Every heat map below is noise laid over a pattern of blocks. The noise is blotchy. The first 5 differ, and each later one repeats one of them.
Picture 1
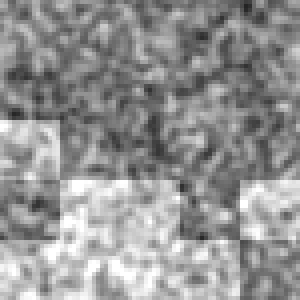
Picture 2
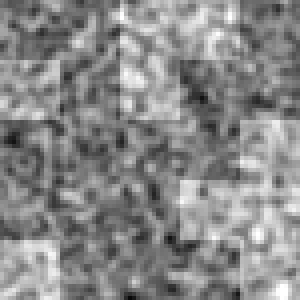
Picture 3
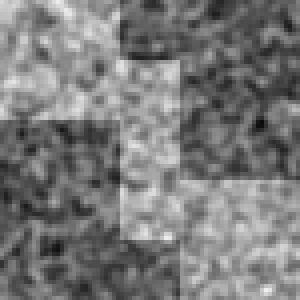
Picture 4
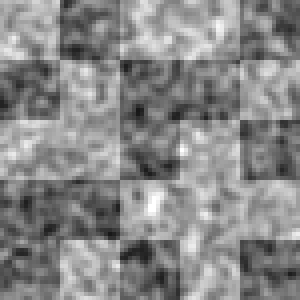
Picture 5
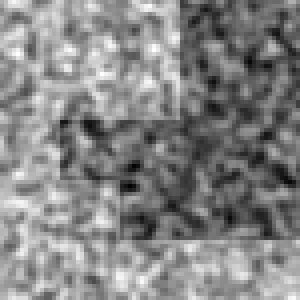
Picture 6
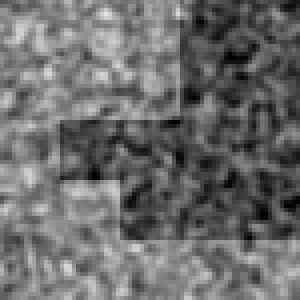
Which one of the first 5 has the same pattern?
5
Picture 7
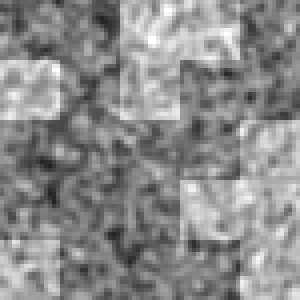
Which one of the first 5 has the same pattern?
2
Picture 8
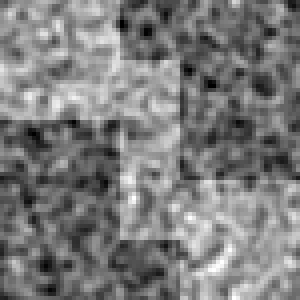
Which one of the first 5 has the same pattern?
3
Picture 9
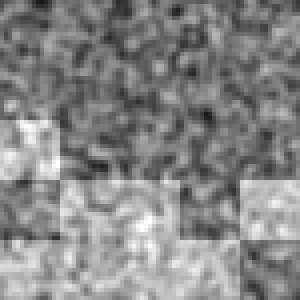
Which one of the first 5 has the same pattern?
1
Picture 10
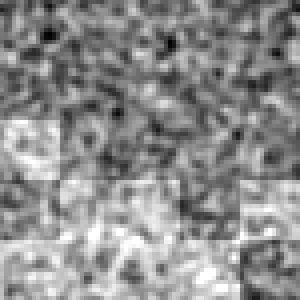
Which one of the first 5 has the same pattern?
1
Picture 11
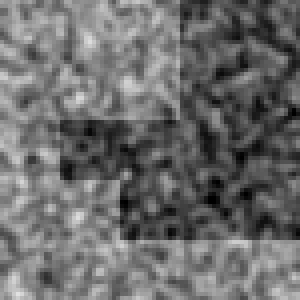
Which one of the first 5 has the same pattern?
5
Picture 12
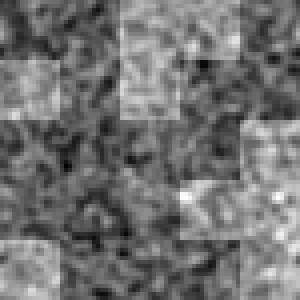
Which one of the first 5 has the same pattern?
2
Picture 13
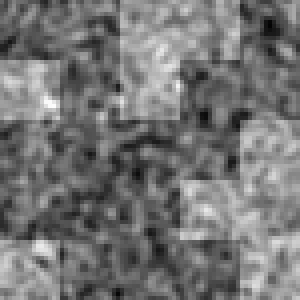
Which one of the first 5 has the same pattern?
2
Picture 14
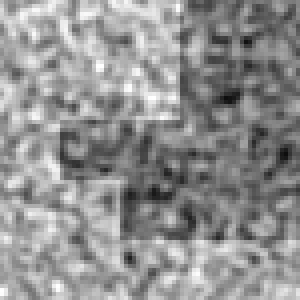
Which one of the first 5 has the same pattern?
5
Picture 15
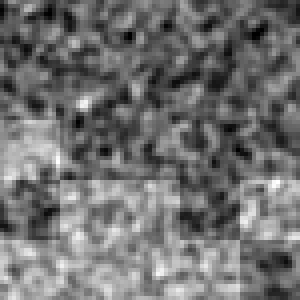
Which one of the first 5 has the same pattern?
1
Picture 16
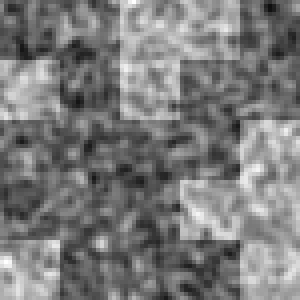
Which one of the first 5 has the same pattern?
2
